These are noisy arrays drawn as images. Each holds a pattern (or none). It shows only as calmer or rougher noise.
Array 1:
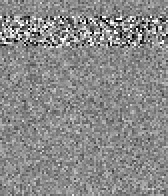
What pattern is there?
one band of rows
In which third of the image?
top
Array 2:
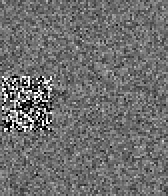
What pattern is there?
one block
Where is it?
middle left
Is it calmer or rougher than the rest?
rougher
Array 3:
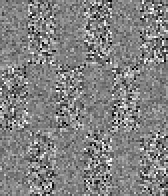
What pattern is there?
a checkerboard
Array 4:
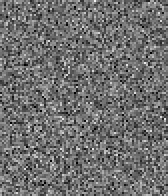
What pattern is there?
only noise
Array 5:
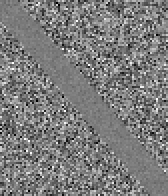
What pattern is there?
a diagonal band
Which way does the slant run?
top left to bottom right
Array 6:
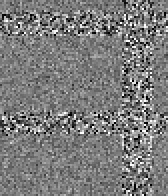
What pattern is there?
bands of rows crossing bands of columns
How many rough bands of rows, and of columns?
2 and 1
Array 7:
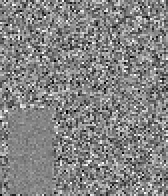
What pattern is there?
one block
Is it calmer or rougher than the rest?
calmer
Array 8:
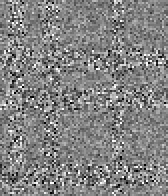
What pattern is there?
bands of rows crossing bands of columns
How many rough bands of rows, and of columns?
3 and 3
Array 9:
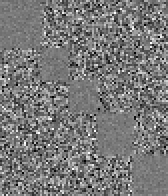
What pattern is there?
blocks along the diagonal
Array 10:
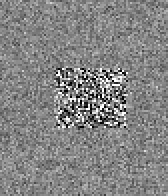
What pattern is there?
one block
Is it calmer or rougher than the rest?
rougher
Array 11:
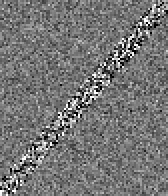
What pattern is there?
a diagonal band
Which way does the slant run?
bottom left to top right
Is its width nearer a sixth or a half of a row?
a sixth
